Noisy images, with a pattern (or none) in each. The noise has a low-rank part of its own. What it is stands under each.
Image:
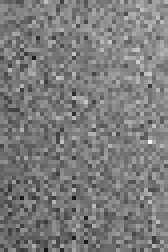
a smooth slope
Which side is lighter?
top right
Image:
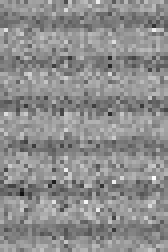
horizontal stripes
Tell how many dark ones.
6
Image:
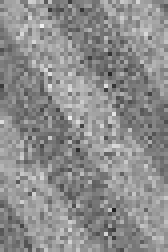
diagonal stripes
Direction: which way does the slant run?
top left to bottom right
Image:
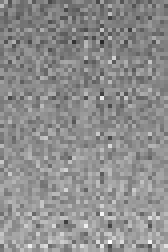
a smooth slope
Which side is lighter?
bottom
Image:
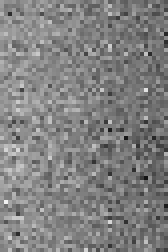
a smooth slope
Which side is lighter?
left
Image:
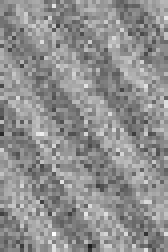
diagonal stripes
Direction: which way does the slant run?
top left to bottom right
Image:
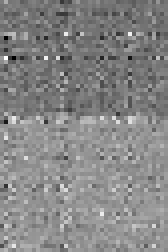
a sharp edge
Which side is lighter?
bottom
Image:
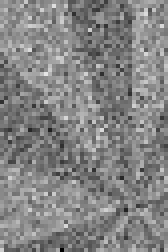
spokes from one point
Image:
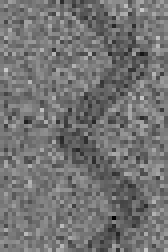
a wavy band
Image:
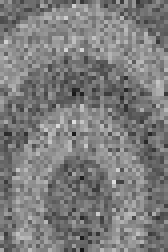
rings round one point
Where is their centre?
bottom middle
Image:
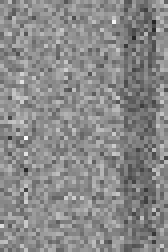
one vertical stripe
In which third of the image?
right
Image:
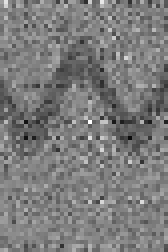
a wavy band
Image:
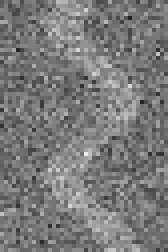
a wavy band
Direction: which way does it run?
top to bottom
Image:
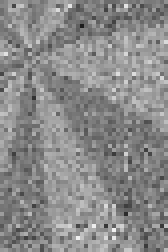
spokes from one point
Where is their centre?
top left
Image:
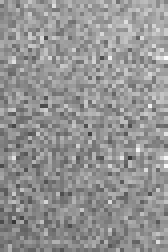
a smooth slope
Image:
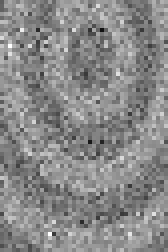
rings round one point
